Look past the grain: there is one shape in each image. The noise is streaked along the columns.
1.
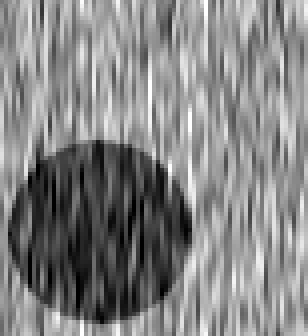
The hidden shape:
disc
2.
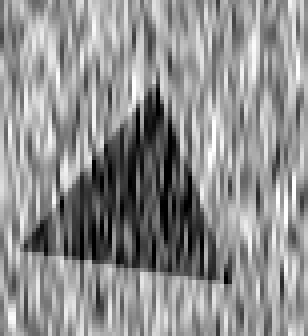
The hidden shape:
triangle
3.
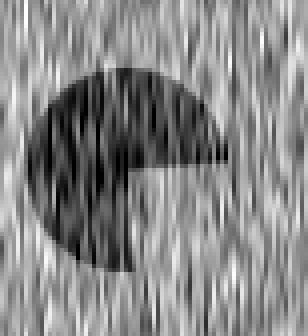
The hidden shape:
disc with a wedge cut out
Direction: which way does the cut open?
down and right
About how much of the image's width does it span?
two thirds
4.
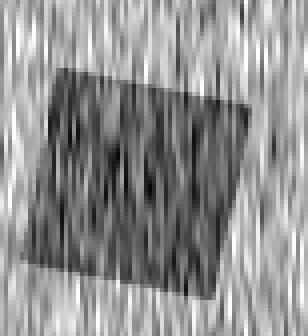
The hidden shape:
square
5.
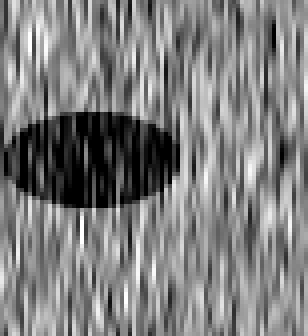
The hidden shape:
ellipse
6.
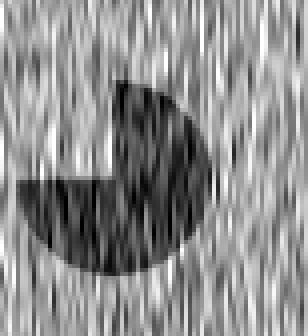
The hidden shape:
disc with a wedge cut out
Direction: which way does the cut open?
up and left
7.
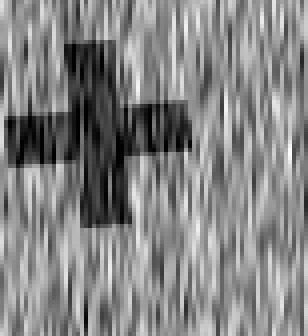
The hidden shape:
cross
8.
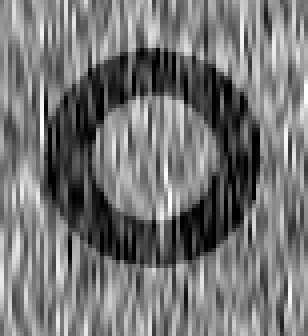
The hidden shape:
ring
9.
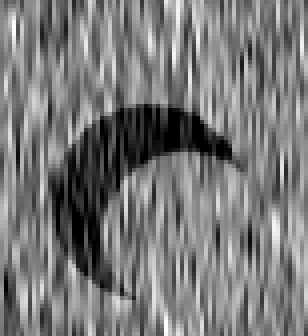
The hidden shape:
crescent
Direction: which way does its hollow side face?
down and right
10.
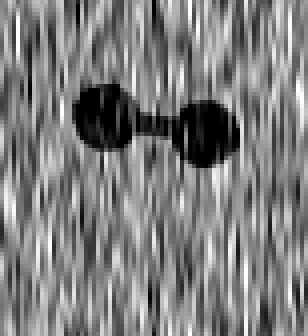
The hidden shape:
dumbbell
